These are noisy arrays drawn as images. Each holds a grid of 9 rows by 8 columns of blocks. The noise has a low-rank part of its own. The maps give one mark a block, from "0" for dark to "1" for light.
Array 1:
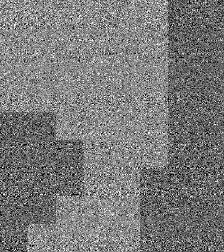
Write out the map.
11111100
11111100
11111100
11111100
00111100
00011100
00011000
00111000
01111000
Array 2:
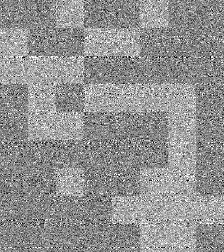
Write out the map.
00100100
10011000
11100000
01011110
01100010
00000010
00100110
00001111
00000110
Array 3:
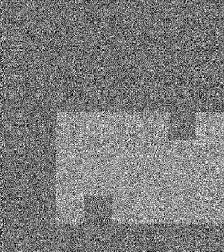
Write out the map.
00000000
00000000
00000000
00000000
00111101
00111111
00111111
00101111
00000000
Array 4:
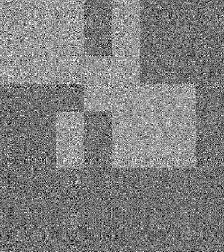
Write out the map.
11101000
11101000
11111000
00011110
00101110
00101110
00000000
00000000
00000000
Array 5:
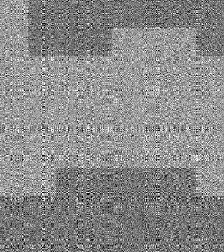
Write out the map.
10000000
10001110
11111111
11111111
11111111
11111111
11000001
00000000
00000000
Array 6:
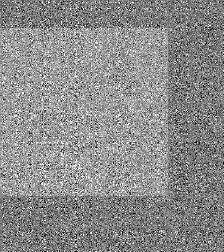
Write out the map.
00000000
11111100
11111100
11111100
11111100
11111100
11111100
00000000
00000000
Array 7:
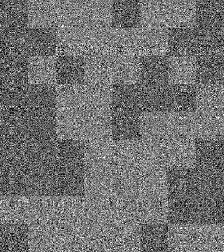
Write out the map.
01110110
00111100
01011010
00110001
00110111
00011110
00011100
11111100
01111011
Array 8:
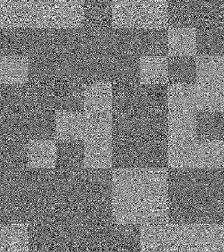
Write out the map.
11101100
00000010
10000101
00010011
00110010
01010011
00001100
00001100
10000111
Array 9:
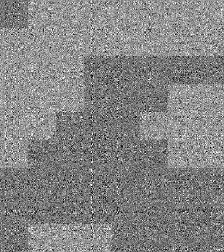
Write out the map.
01111111
11111111
11100000
11100011
11000111
10000011
00000000
00000000
01110000
